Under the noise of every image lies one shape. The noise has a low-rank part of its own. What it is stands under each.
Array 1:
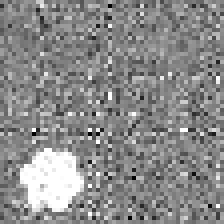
flower
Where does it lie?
bottom left
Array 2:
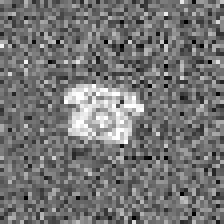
telephone
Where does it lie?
centre
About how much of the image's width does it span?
a third
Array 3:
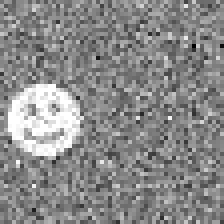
smiling face
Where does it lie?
middle left
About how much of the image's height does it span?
a third
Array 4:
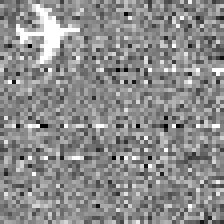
airplane
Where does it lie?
top left
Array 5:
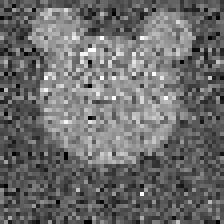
bear's head
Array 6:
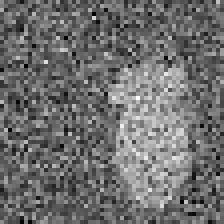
footprint
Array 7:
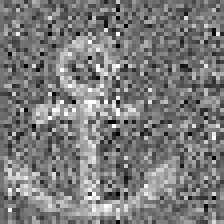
anchor
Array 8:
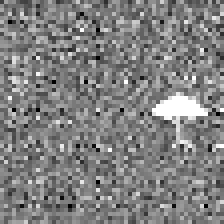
umbrella
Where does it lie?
middle right
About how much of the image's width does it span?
a quarter
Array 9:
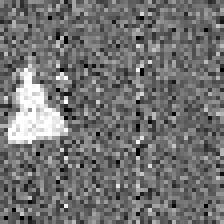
chess pawn
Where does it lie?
middle left
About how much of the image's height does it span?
a third
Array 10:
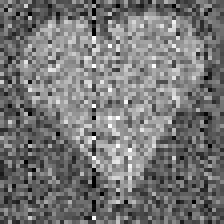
heart
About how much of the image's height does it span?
nearly all
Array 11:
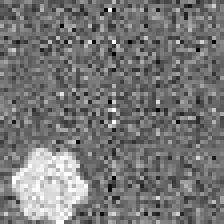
flower
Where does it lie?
bottom left
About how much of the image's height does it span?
a third
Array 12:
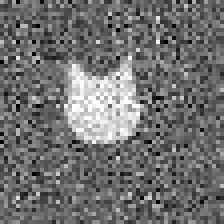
cat's head
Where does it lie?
centre
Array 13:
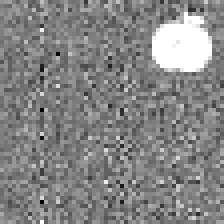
apple
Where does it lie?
top right
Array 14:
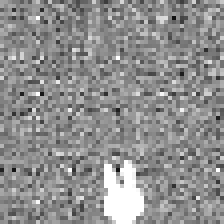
rabbit's head
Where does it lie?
bottom middle
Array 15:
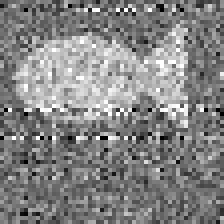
fish
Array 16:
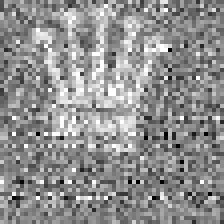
chess queen
